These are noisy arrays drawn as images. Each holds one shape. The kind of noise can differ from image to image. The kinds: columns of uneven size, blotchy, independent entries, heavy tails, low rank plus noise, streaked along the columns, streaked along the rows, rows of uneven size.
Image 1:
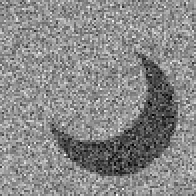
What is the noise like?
independent entries
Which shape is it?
crescent
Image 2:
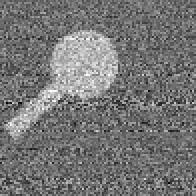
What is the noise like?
rows of uneven size
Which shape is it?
lollipop
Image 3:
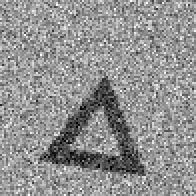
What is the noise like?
independent entries
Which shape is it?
triangle frame
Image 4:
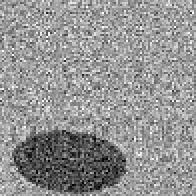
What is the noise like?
low rank plus noise
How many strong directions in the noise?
five to eight
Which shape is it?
ellipse
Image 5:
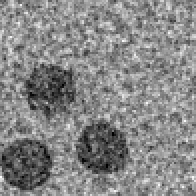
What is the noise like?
blotchy
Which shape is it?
three dots
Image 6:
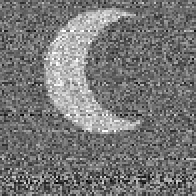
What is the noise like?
rows of uneven size
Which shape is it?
crescent
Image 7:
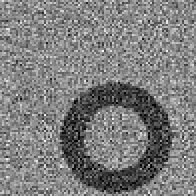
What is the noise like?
low rank plus noise
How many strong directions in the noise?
one
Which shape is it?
ring
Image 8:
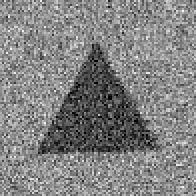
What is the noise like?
low rank plus noise
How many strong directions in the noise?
three or four
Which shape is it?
triangle
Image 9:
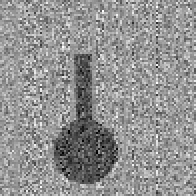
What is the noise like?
columns of uneven size
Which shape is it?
lollipop
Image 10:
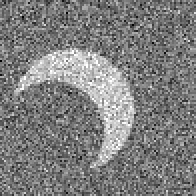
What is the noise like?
independent entries
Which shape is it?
crescent
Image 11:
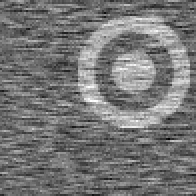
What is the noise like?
streaked along the rows
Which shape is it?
bullseye
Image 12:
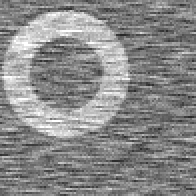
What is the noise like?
streaked along the rows
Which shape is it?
ring
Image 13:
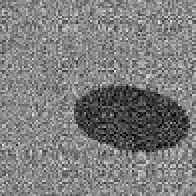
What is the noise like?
low rank plus noise
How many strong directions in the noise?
one
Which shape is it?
ellipse
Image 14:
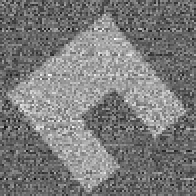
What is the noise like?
rows of uneven size
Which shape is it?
square with a notch
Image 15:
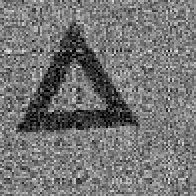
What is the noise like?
low rank plus noise
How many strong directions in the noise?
one
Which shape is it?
triangle frame
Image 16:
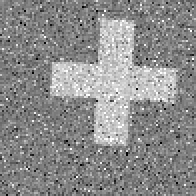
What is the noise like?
heavy tails
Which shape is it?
cross
